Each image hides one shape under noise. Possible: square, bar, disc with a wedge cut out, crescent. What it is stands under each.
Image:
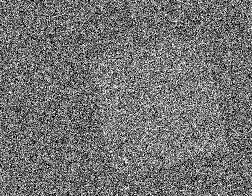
square
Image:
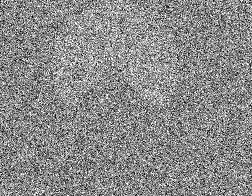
disc with a wedge cut out
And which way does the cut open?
down
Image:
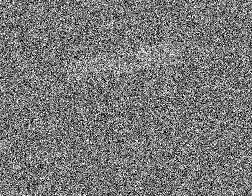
bar
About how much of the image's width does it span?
half
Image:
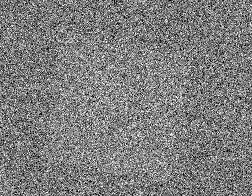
square
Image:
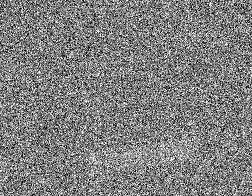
bar
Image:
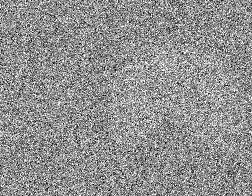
disc with a wedge cut out
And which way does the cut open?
down
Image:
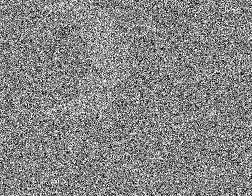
crescent
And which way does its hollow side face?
left
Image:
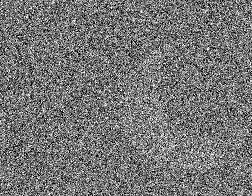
crescent
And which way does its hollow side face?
up and right
